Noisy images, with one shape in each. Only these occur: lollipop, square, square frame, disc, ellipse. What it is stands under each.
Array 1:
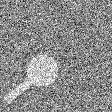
lollipop
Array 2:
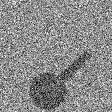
lollipop
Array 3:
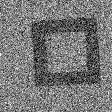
square frame
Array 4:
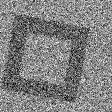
square frame
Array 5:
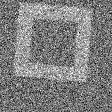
square frame
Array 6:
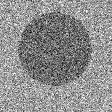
disc
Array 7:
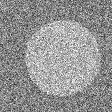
disc
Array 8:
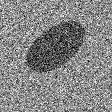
ellipse
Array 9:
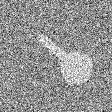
lollipop
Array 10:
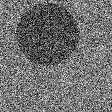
disc
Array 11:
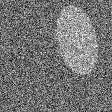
ellipse
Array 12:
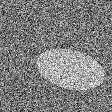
ellipse
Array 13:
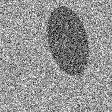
ellipse
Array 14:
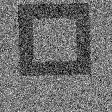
square frame
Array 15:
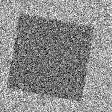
square
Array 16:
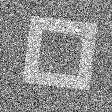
square frame
